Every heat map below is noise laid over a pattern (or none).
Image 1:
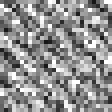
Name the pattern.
diagonal stripes
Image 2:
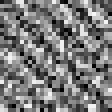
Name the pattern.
diagonal stripes
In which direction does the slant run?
top left to bottom right
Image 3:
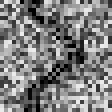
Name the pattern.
a wavy band
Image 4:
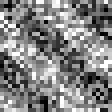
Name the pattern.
diagonal stripes
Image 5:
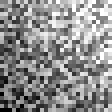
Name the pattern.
a smooth slope
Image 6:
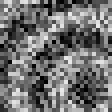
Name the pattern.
rings round one point
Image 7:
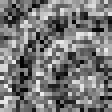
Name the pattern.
rings round one point
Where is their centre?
bottom right
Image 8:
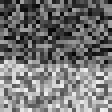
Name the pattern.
a sharp edge
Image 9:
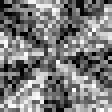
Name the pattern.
spokes from one point
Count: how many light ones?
5
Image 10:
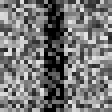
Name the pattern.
one vertical stripe
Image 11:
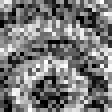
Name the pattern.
rings round one point
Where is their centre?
bottom middle
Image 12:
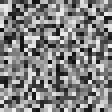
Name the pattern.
only noise
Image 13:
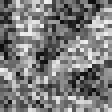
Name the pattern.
spokes from one point
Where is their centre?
bottom left
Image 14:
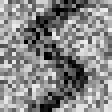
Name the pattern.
a wavy band
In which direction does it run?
top to bottom
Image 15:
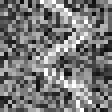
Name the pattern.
a wavy band
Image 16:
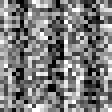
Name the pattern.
vertical stripes
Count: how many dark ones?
3
